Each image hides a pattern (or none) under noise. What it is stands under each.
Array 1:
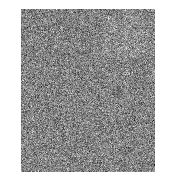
one block
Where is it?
top right
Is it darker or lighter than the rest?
lighter
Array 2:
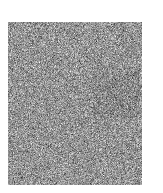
one block
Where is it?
middle right
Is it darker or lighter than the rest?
darker
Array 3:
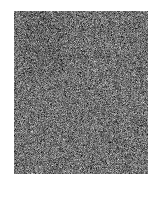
one block
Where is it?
top left
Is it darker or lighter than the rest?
darker
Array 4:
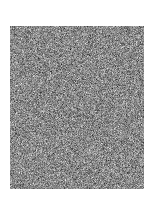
only noise
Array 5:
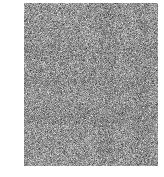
bands of rows crossing bands of columns
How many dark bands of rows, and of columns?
3 and 2
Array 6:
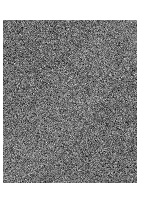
a diagonal band
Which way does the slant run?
bottom left to top right
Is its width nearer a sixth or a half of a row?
a half
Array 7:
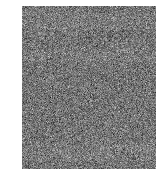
bands of rows
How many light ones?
3
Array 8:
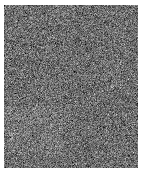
one block
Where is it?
bottom left
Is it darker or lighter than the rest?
lighter
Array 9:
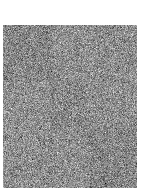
blocks along the diagonal
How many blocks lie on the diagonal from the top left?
3
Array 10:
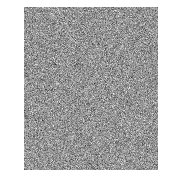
only noise
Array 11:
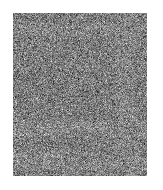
bands of rows crossing bands of columns
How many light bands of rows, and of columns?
3 and 1
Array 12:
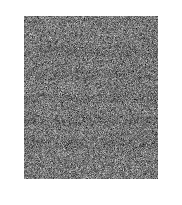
bands of rows
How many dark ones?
5
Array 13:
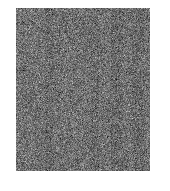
bands of columns
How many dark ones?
4
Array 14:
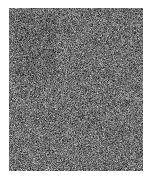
one block
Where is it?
top left
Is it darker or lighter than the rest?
darker
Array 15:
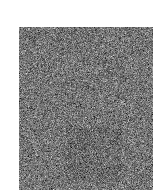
one block
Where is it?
bottom middle
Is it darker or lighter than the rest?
darker
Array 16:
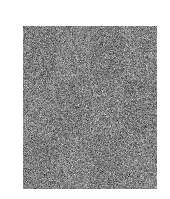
a checkerboard
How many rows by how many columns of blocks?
3 by 4
